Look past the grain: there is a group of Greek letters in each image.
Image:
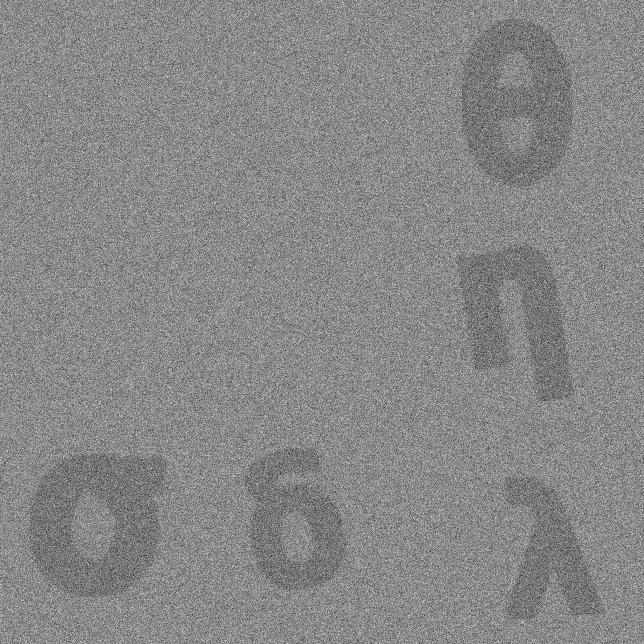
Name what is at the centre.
nothing
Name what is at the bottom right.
lambda
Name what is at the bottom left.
sigma
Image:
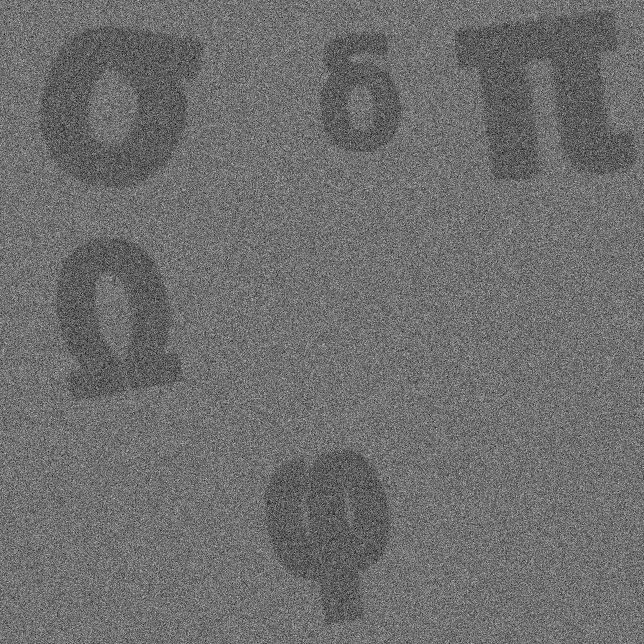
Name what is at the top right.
pi
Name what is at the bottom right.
nothing
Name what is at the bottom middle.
phi
